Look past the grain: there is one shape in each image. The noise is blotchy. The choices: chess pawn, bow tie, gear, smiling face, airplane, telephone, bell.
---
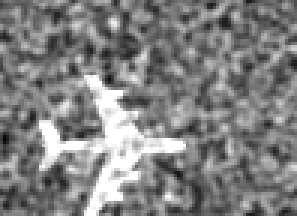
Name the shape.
airplane
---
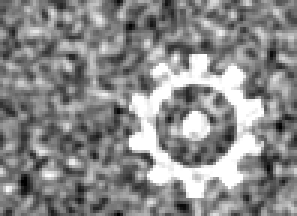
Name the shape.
gear
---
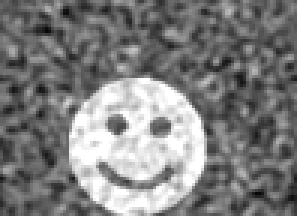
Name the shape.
smiling face
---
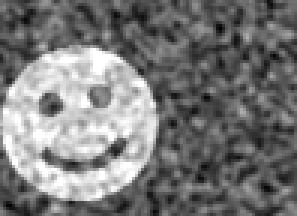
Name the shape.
smiling face
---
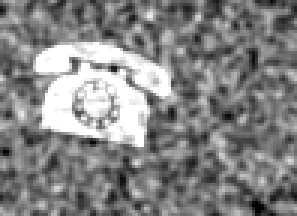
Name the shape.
telephone
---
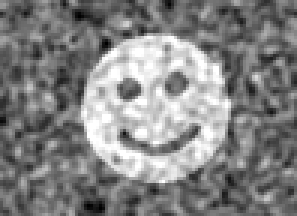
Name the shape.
smiling face
